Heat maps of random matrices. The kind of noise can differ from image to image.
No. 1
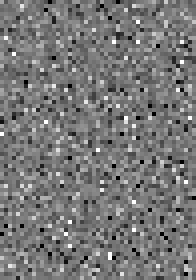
heavy tails
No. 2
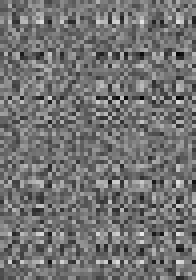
low rank plus noise
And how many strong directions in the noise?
one
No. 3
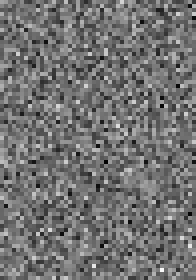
independent entries
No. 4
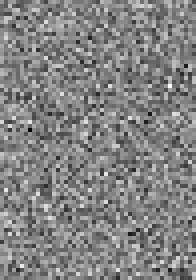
independent entries
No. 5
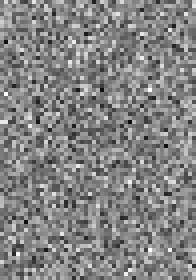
independent entries
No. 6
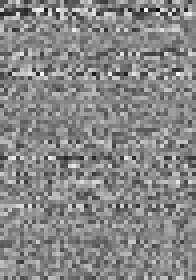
rows of uneven size
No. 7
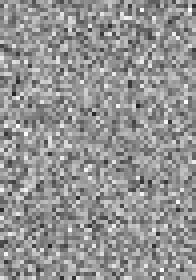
independent entries
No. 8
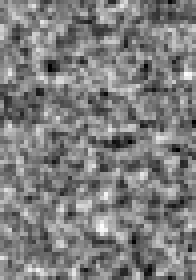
blotchy
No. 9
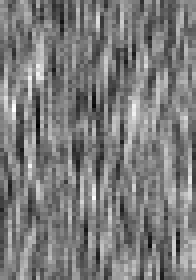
streaked along the columns
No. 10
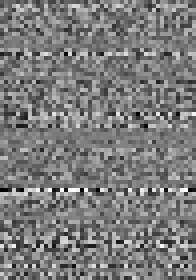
rows of uneven size
